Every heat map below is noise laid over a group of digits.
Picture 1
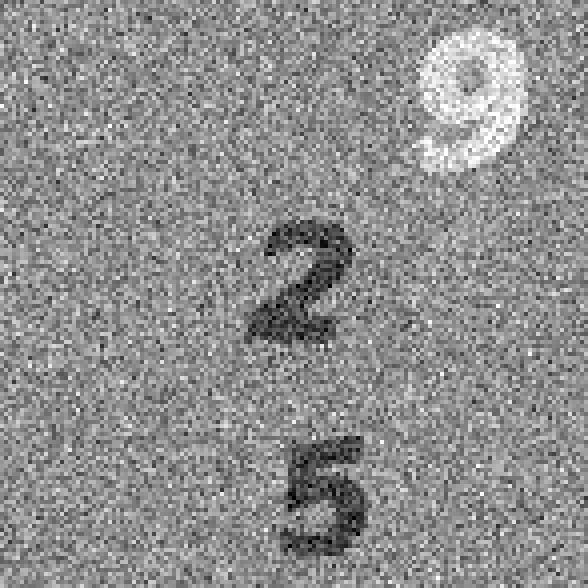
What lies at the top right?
9
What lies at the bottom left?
nothing
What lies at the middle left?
nothing
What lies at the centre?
2
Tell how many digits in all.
3
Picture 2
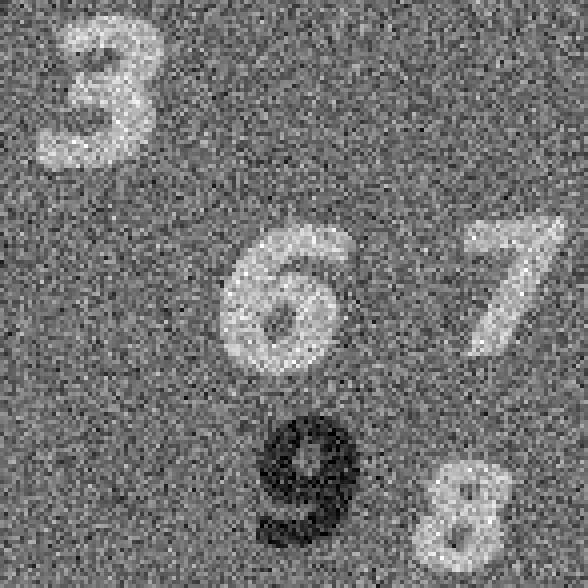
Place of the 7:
middle right
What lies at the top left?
3
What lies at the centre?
6
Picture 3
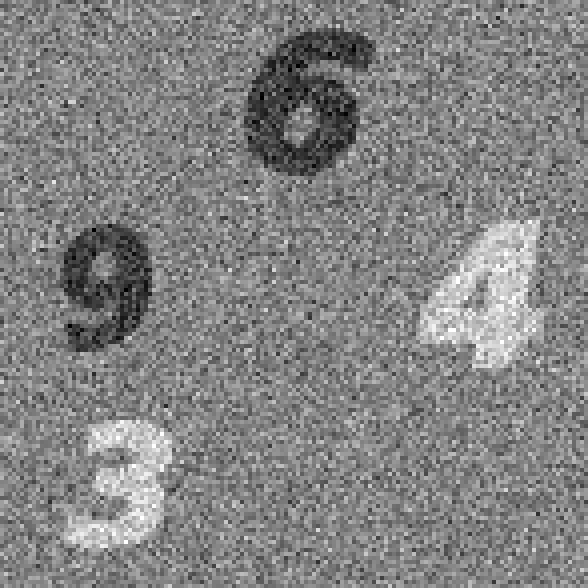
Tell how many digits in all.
4
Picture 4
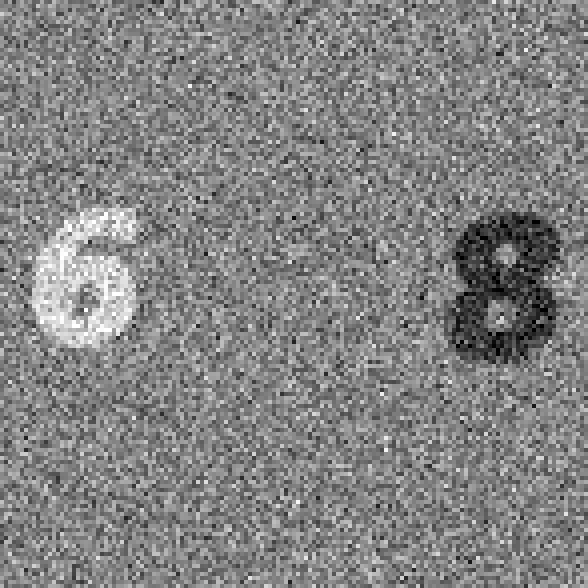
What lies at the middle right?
8
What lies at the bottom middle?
nothing
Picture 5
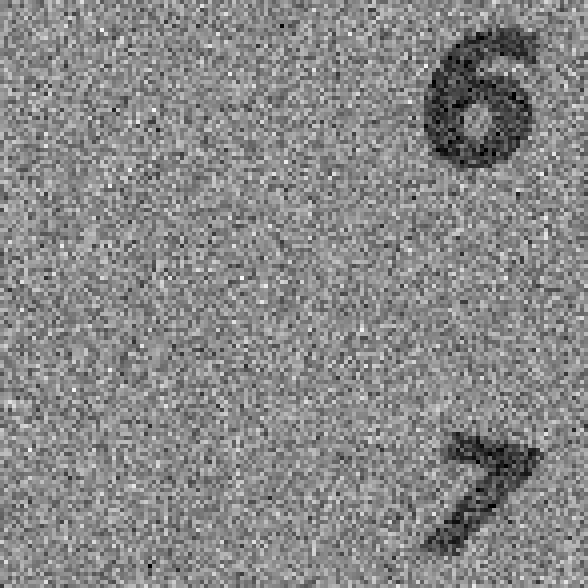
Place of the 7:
bottom right
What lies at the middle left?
nothing
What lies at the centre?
nothing
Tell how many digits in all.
2
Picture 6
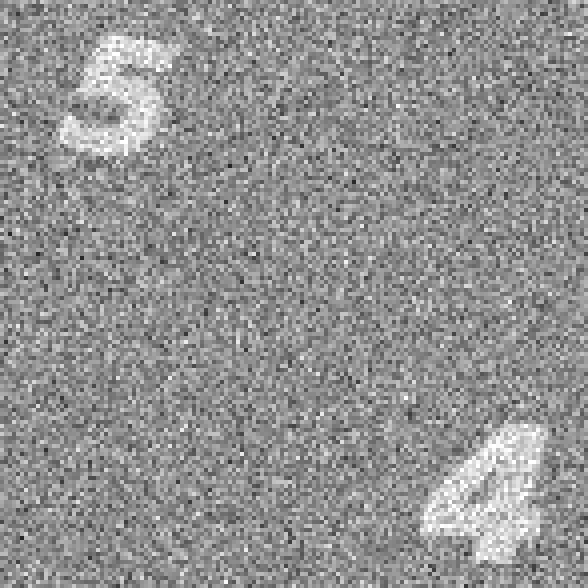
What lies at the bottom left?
nothing
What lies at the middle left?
nothing
